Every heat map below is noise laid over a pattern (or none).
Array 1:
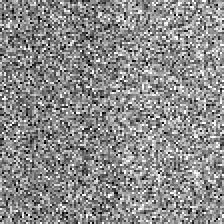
a sharp edge
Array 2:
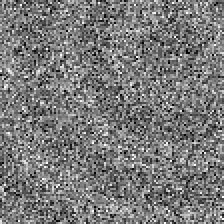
rings round one point
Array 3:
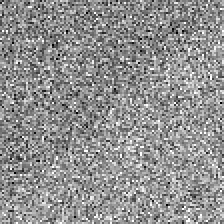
a sharp edge
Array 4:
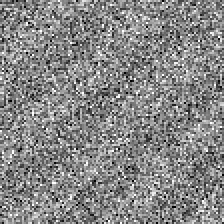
diagonal stripes
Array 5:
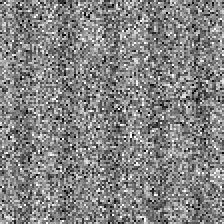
vertical stripes
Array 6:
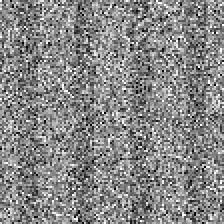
vertical stripes
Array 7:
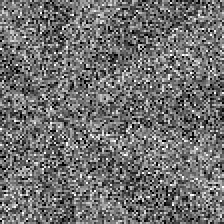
spokes from one point
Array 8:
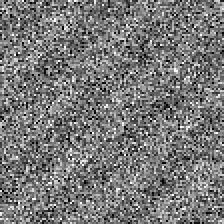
diagonal stripes
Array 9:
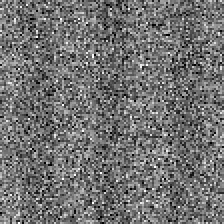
vertical stripes
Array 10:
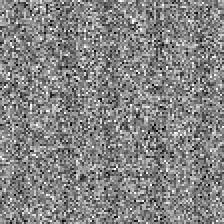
vertical stripes
